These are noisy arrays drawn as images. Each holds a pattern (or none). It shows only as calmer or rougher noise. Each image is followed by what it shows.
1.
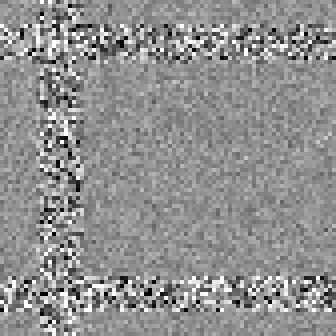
bands of rows crossing bands of columns
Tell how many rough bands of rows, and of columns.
2 and 1
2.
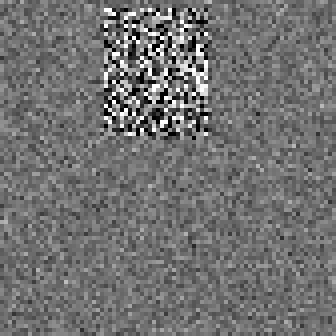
one block
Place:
top middle
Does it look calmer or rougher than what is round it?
rougher
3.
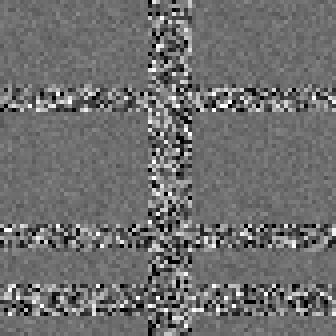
bands of rows crossing bands of columns
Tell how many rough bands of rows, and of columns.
3 and 1
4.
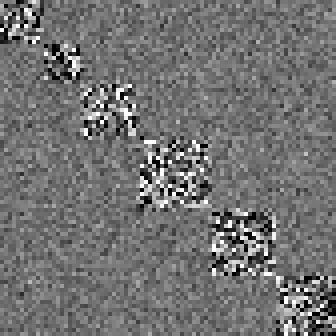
blocks along the diagonal
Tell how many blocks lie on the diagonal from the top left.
6
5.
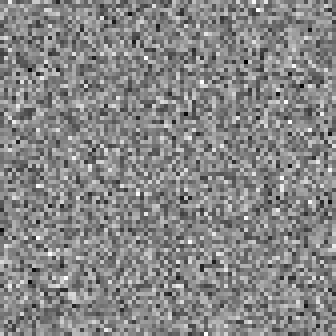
only noise
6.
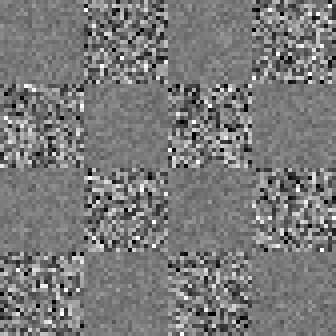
a checkerboard
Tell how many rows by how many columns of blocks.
4 by 4
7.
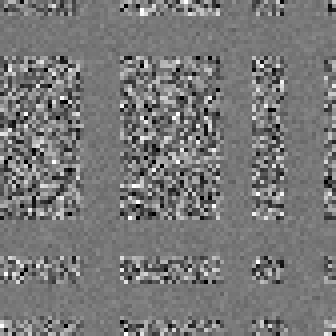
bands of rows crossing bands of columns
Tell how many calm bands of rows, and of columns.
3 and 3
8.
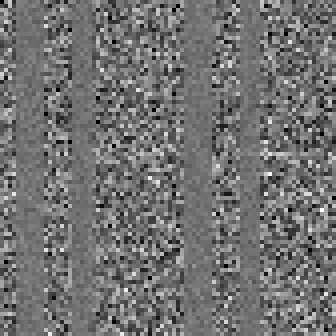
bands of columns
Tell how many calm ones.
4
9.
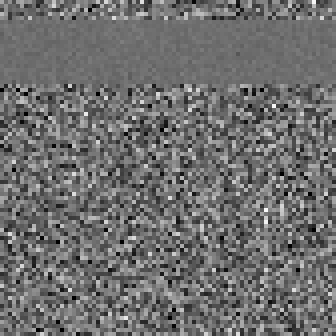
one band of rows
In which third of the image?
top
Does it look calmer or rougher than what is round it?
calmer
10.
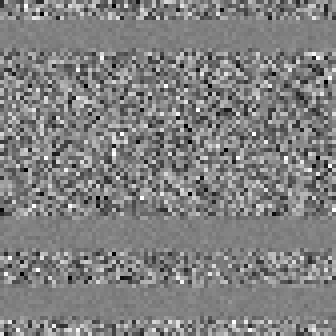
bands of rows
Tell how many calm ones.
3
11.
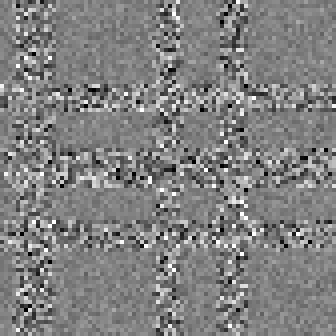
bands of rows crossing bands of columns
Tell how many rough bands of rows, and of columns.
3 and 3
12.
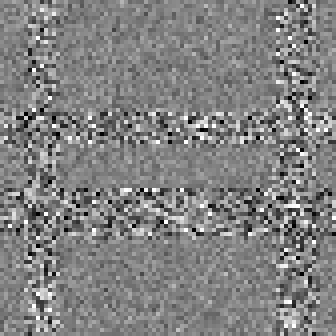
bands of rows crossing bands of columns
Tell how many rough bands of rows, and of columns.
2 and 2
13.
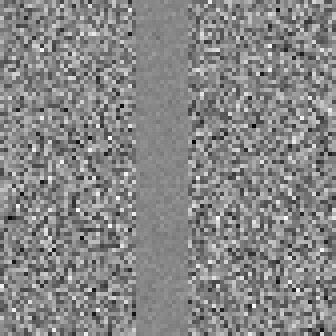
one band of columns
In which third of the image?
middle
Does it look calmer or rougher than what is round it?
calmer
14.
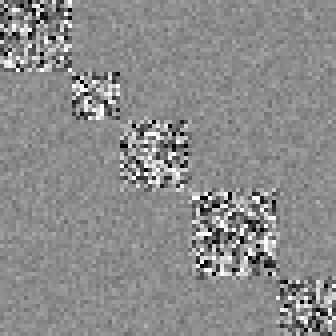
blocks along the diagonal
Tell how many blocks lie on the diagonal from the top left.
5
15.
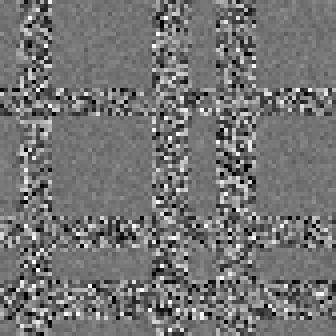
bands of rows crossing bands of columns
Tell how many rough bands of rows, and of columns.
3 and 3
